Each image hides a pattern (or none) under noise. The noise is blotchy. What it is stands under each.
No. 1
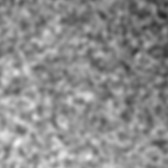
a smooth slope
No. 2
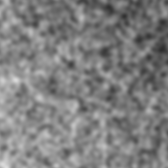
a smooth slope
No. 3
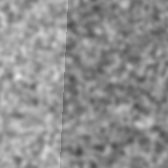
a sharp edge
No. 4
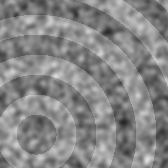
rings round one point
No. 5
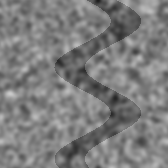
a wavy band
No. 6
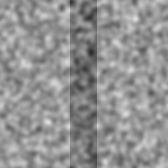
one vertical stripe
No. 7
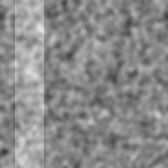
one vertical stripe
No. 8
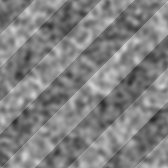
diagonal stripes
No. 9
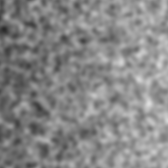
a smooth slope
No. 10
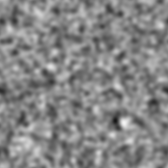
only noise
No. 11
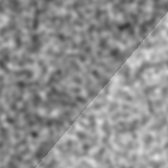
a sharp edge
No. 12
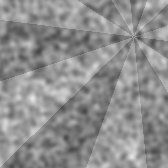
spokes from one point
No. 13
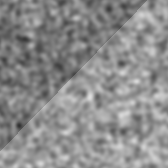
a sharp edge
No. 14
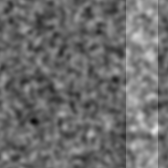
one vertical stripe
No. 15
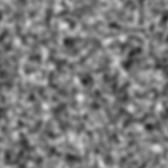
only noise
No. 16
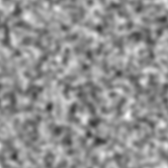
only noise
